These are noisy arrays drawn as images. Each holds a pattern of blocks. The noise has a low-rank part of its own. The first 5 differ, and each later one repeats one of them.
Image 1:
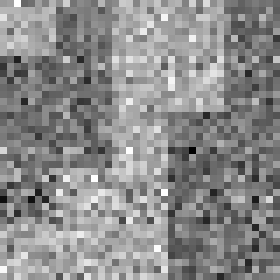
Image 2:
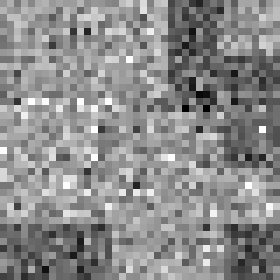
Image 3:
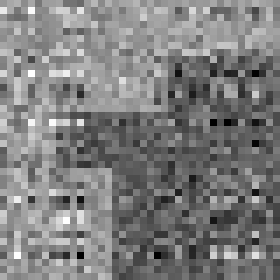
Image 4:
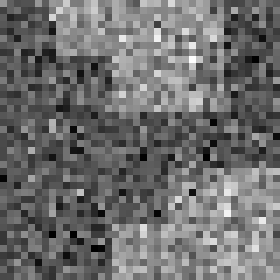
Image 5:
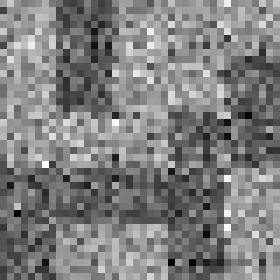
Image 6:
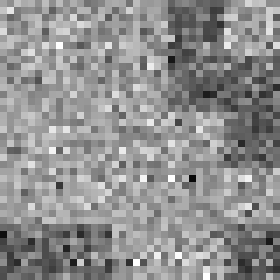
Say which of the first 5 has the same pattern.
2
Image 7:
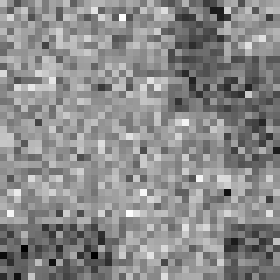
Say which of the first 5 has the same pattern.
2
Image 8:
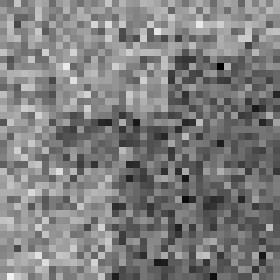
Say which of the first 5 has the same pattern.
3
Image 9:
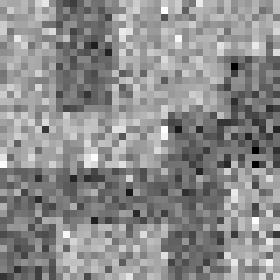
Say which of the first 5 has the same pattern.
5
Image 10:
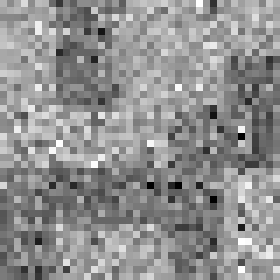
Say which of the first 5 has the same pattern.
5
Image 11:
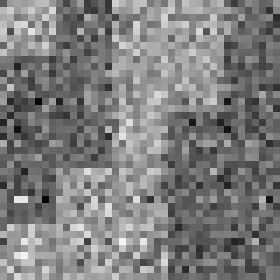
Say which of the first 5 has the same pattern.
1
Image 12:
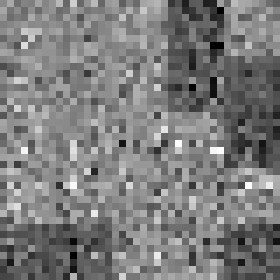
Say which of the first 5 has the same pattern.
2
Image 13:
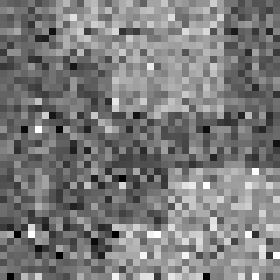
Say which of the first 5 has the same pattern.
4
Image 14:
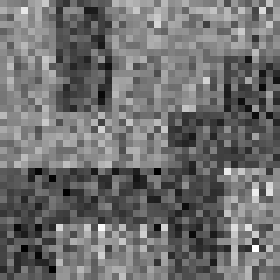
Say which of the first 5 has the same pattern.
5
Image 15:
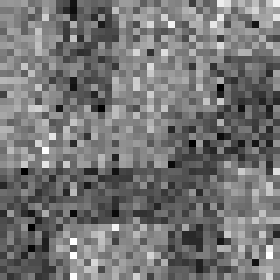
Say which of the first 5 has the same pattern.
5
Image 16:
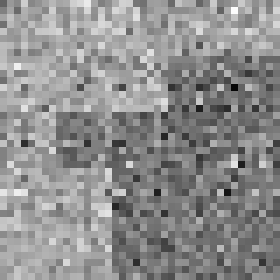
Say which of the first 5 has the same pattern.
3
